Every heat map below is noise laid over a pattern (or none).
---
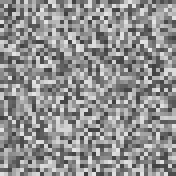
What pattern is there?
only noise
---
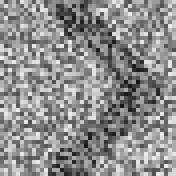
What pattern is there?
a wavy band
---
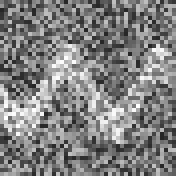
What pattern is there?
a wavy band
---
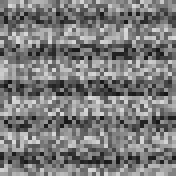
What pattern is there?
horizontal stripes
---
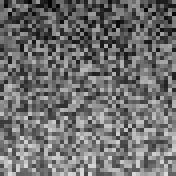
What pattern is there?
a smooth slope
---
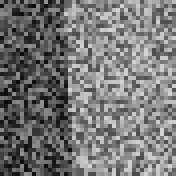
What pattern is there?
a sharp edge
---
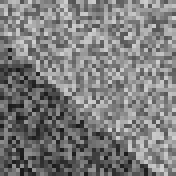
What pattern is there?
a sharp edge
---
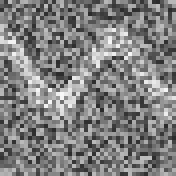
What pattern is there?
a wavy band
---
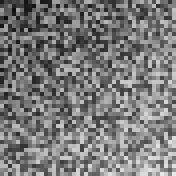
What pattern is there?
a smooth slope
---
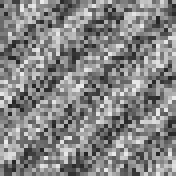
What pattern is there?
diagonal stripes
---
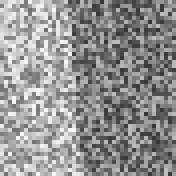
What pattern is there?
a sharp edge
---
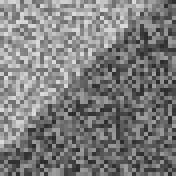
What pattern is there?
a sharp edge
